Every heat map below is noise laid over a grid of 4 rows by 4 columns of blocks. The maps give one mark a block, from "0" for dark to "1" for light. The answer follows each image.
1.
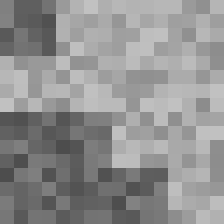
0 1 1 1
1 1 1 1
0 0 1 1
0 0 0 1
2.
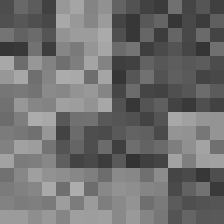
0 1 0 0
1 1 0 0
1 0 0 1
1 1 1 0
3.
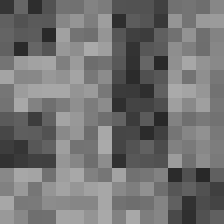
0 1 0 1
1 1 0 1
0 1 0 1
1 1 1 0
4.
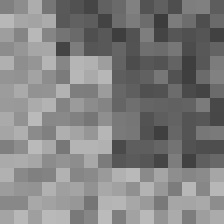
1 0 0 0
1 1 0 0
1 1 0 0
1 1 1 1
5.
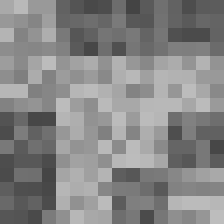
1 0 0 0
1 1 1 1
0 1 1 0
0 1 0 1
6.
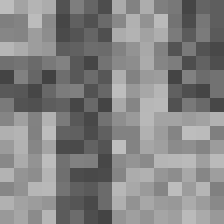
1 0 1 0
0 0 1 0
1 0 1 1
1 0 1 1
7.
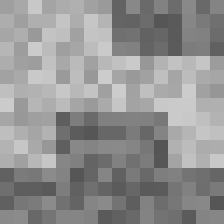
1 1 0 0
1 1 1 1
1 0 0 1
0 0 0 0
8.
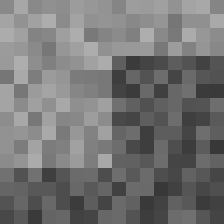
1 1 1 1
1 1 0 0
1 1 0 0
0 0 0 0
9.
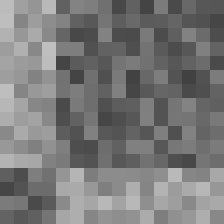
1 0 0 0
1 0 0 0
1 0 0 0
0 1 1 1
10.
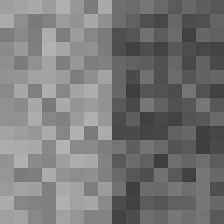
1 1 0 0
1 1 0 0
1 1 0 0
1 1 0 0
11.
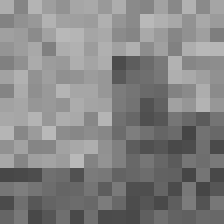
1 1 1 1
1 1 0 1
1 1 0 0
0 0 0 0
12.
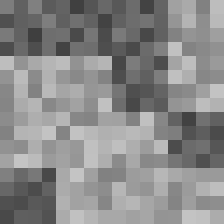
0 0 0 1
1 1 0 1
1 1 1 0
0 1 1 1
